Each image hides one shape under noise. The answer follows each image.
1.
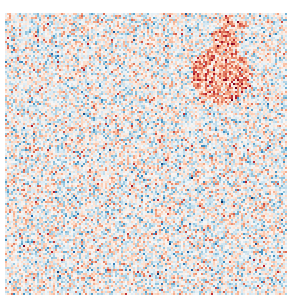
red pear, top right
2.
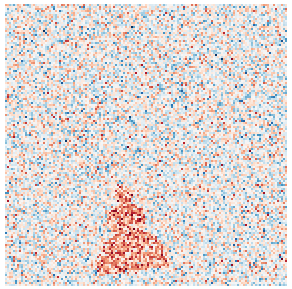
red chess pawn, bottom middle
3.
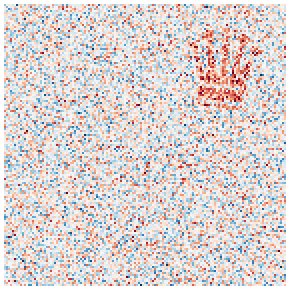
red chess queen, top right
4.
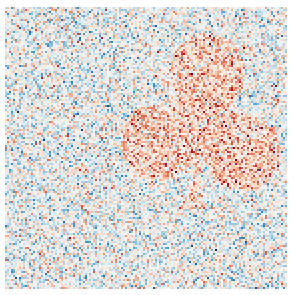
red club
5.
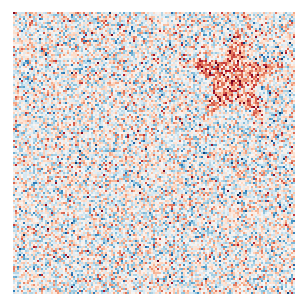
red star, top right
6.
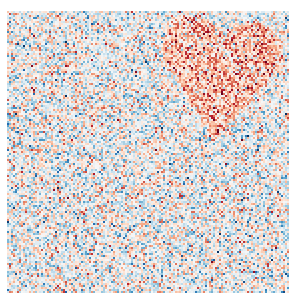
red heart, top right
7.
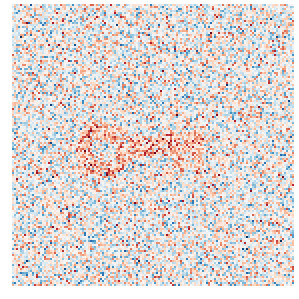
red key
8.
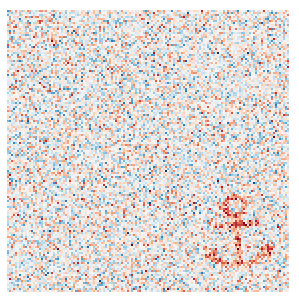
red anchor, bottom right
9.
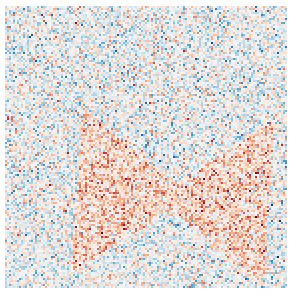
red bow tie
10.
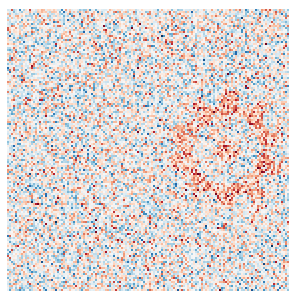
red gear, middle right
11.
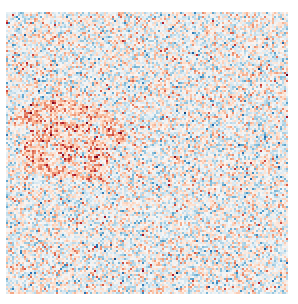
red telephone, middle left
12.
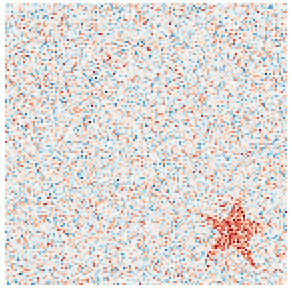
red star, bottom right
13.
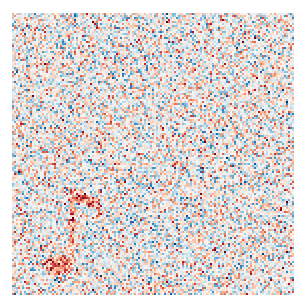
red musical note, bottom left
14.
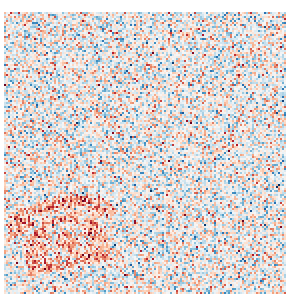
red telephone, bottom left
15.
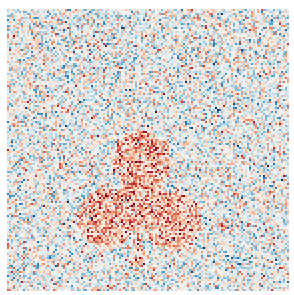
red club
